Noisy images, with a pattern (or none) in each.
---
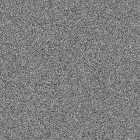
only noise
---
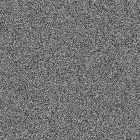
only noise
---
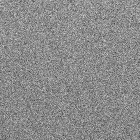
a smooth slope
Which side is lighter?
top
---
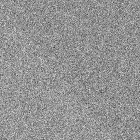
a sharp edge
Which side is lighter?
bottom left
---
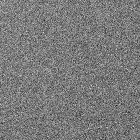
a smooth slope
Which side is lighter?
top left
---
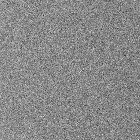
a smooth slope
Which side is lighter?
left
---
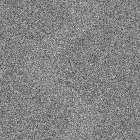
a wavy band
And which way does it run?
top to bottom
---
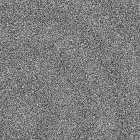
rings round one point
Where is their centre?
bottom left
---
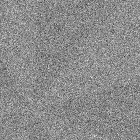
spokes from one point
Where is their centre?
bottom left
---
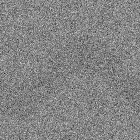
a wavy band
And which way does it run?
left to right
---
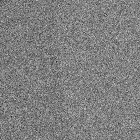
a sharp edge
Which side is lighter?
right
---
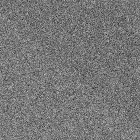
a sharp edge
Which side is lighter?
bottom left
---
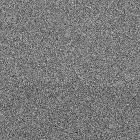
a sharp edge
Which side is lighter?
top
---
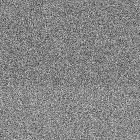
a sharp edge
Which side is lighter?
bottom
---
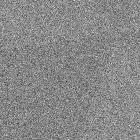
spokes from one point
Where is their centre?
top right
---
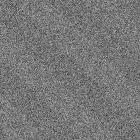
diagonal stripes
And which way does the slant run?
top left to bottom right
